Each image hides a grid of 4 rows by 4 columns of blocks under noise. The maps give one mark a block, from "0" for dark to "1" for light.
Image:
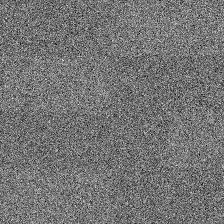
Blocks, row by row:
0 0 1 1
1 1 0 0
0 0 0 1
1 1 0 0
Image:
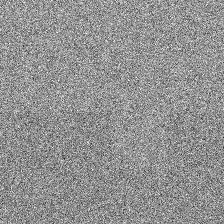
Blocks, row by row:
1 1 1 1
1 1 1 1
0 0 1 0
0 0 0 0
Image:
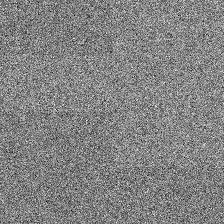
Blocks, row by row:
0 0 1 1
1 1 1 1
0 0 1 1
0 0 0 0
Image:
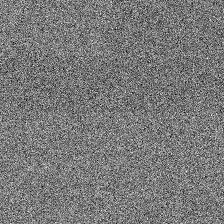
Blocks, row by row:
1 1 0 0
0 0 0 0
1 1 1 1
1 1 1 1
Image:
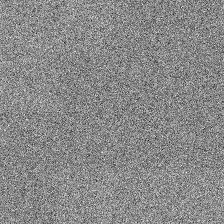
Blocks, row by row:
1 1 0 0
1 0 0 0
0 0 0 0
0 1 1 1
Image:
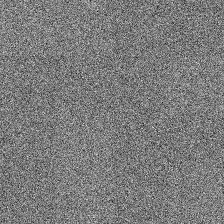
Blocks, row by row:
1 1 0 0
0 0 0 1
0 1 0 0
0 1 0 1
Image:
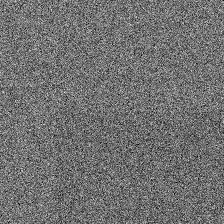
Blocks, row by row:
1 1 1 1
1 1 1 1
1 0 0 0
1 0 0 0
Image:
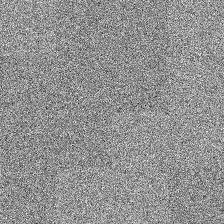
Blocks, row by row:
1 0 0 1
0 0 0 1
0 0 1 1
0 1 1 0
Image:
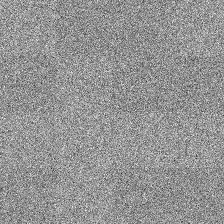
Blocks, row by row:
1 0 0 1
0 1 0 0
1 1 1 1
0 1 0 0
